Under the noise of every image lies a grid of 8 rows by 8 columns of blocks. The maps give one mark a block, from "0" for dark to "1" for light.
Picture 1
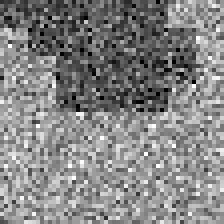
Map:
00000011
10000001
11000001
11000011
11111111
11111111
11111111
11111111
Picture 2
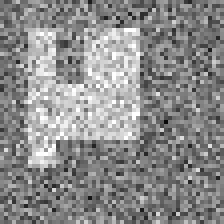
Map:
00000000
01011000
01011000
01111000
01111000
01000000
00000000
00000000
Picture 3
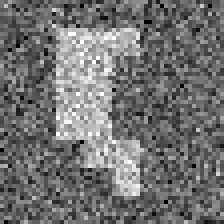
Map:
00000000
00111000
00110000
00110000
00110000
00011000
00001000
00000000
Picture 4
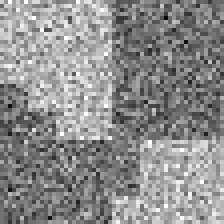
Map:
11110000
11110000
11110000
01110000
00110000
00000111
00000111
00001111
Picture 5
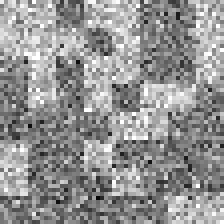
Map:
11011001
11101001
01011001
01010110
00001100
10010000
10001000
00000011
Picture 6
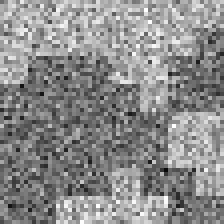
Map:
11111111
11111110
10001100
00000100
00000011
00000011
00001001
00111100
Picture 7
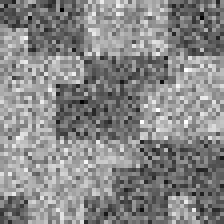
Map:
00011100
10011100
11100011
11000111
11000111
11111000
11110000
01100010
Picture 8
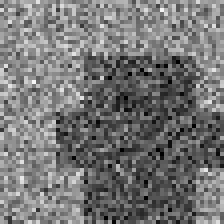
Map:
11111111
11111111
11100001
11100001
11000000
11000000
11100001
11100001
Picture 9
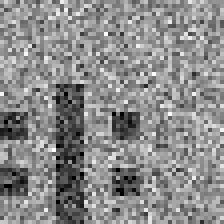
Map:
11111111
11111111
11111111
11011111
01010111
11011111
01010111
11011111
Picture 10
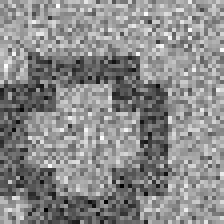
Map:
11111111
11111111
10000111
00110011
01111011
01111011
00110011
10000111
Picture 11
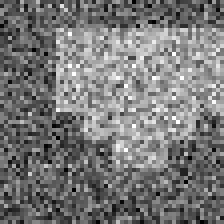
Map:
00000000
00111111
00111111
00111111
00011110
00001100
00000000
00000000
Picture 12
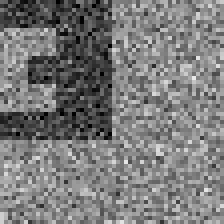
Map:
00001111
11001111
10001111
11001111
00001111
11111111
11111111
11111111
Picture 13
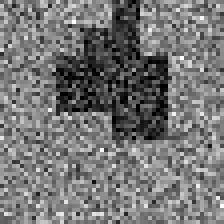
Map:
11110111
11100111
11000011
11000011
11110011
11111111
11111111
11111111
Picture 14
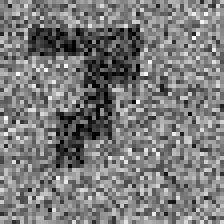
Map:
11111111
10000111
11100111
11101111
11001111
11011111
11111111
11111111
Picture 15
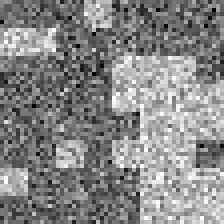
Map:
00010000
11000000
00001110
00001111
00000111
00101110
10000111
00000111
